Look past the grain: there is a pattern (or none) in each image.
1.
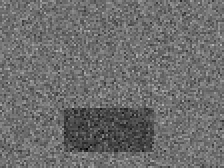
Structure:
one block
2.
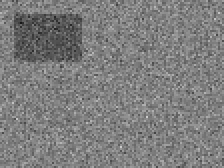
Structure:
one block
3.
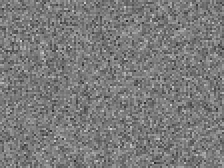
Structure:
only noise
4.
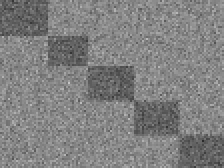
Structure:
blocks along the diagonal
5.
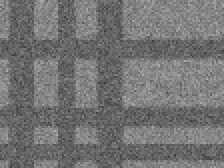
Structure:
bands of rows crossing bands of columns
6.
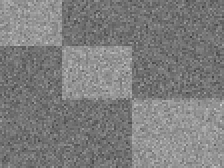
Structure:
blocks along the diagonal
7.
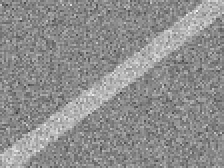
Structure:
a diagonal band
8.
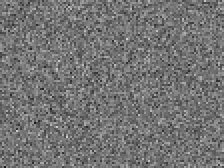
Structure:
only noise
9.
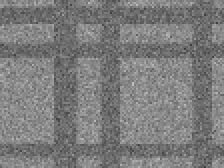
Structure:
bands of rows crossing bands of columns
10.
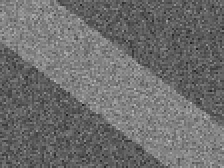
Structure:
a diagonal band
